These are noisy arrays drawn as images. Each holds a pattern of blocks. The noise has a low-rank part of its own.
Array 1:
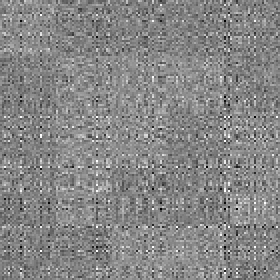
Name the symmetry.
mirrored about the diagonal from the top left
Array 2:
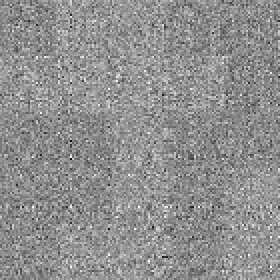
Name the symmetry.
no symmetry
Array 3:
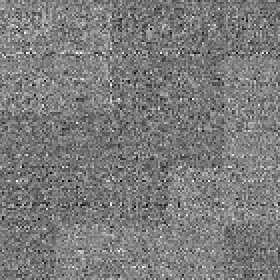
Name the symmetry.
mirrored about the diagonal from the top left
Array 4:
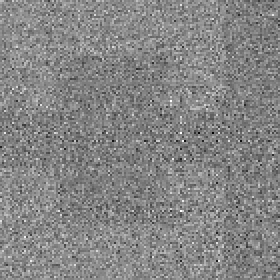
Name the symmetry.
top and bottom mirror each other
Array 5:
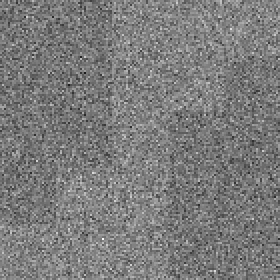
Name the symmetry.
the same after a half turn
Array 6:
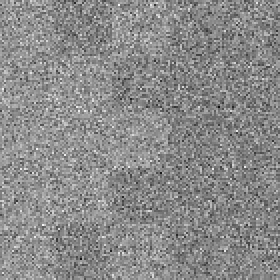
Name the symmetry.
top and bottom mirror each other
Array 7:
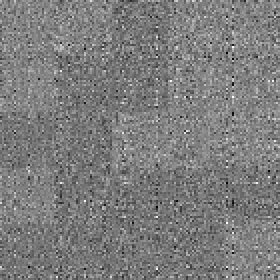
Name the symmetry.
no symmetry
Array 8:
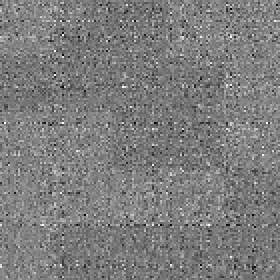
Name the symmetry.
no symmetry
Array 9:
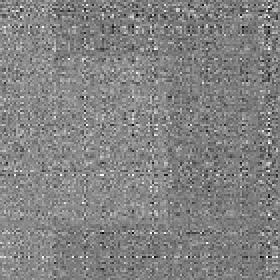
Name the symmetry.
top and bottom mirror each other
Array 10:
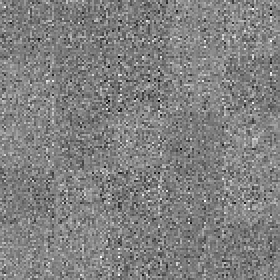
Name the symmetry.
the same after a half turn
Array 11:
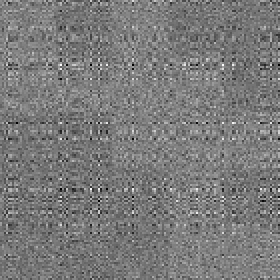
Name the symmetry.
mirrored about the diagonal from the bottom left
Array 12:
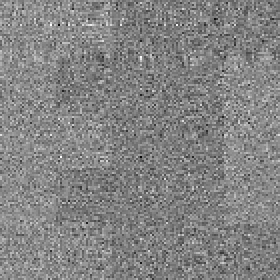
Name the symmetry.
top and bottom mirror each other
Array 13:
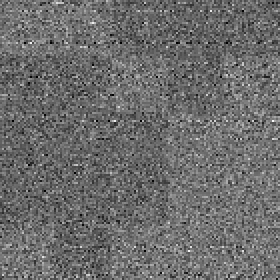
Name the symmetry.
no symmetry
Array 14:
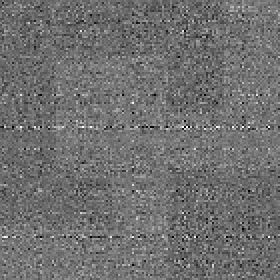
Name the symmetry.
mirrored about the diagonal from the top left
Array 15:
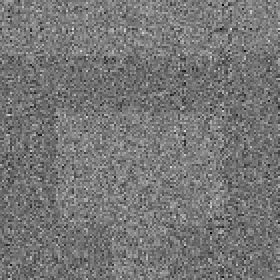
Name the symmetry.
left and right mirror each other
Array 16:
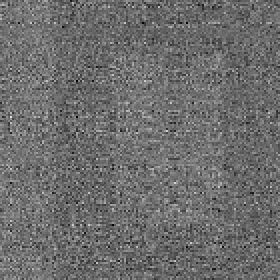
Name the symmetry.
top and bottom mirror each other
